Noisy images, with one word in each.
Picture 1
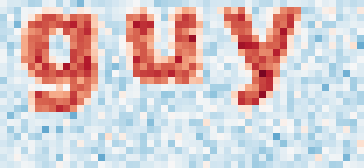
guy
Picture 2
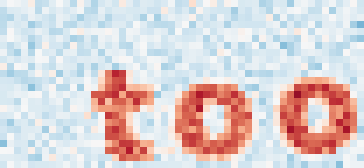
too
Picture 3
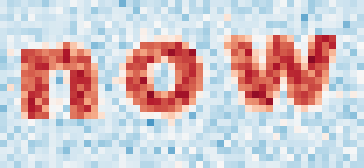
now
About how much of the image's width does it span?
nearly all
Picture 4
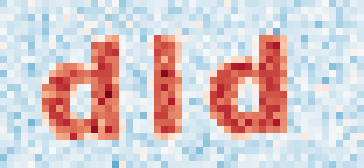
did
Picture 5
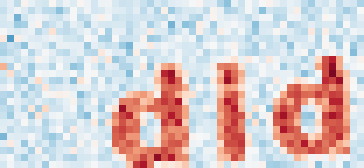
did
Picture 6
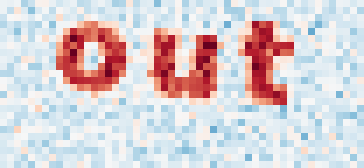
out
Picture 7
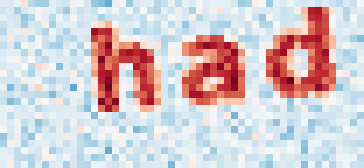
had
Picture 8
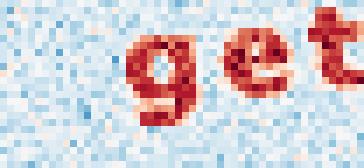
get
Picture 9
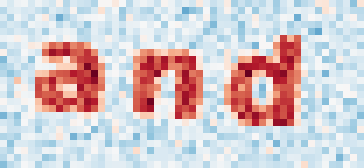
and
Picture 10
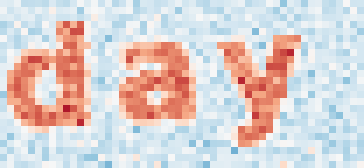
day
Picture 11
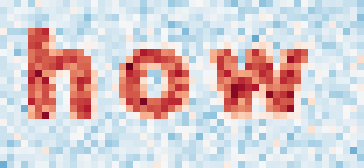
how
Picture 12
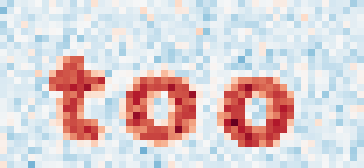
too
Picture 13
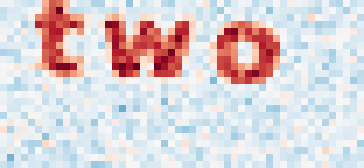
two
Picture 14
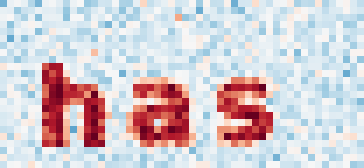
has
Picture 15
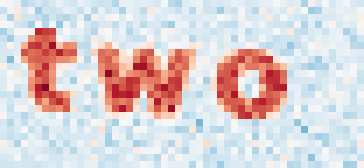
two
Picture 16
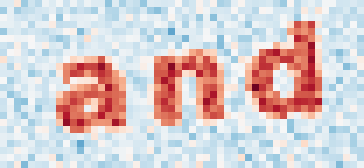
and
